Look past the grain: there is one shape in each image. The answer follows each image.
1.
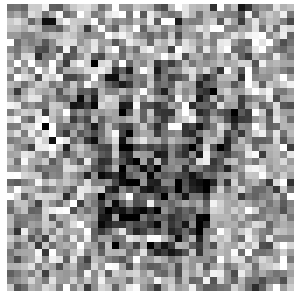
chess queen
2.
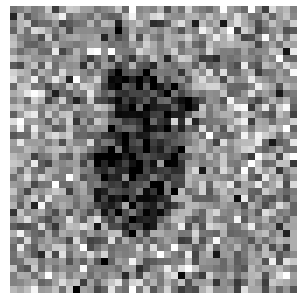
footprint
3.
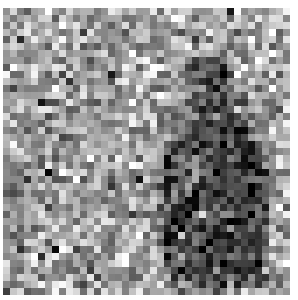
bottle
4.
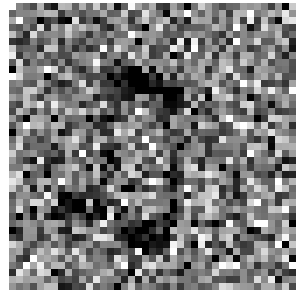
pair of musical notes
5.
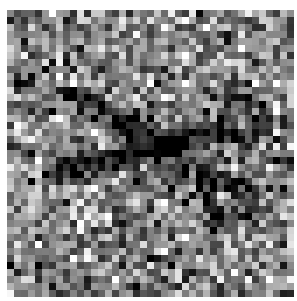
pair of scissors
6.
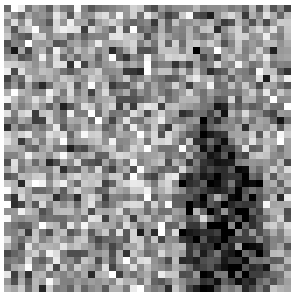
bottle
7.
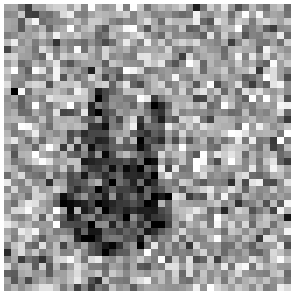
rabbit's head
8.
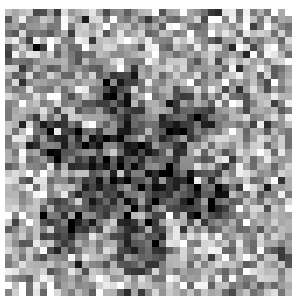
asterisk
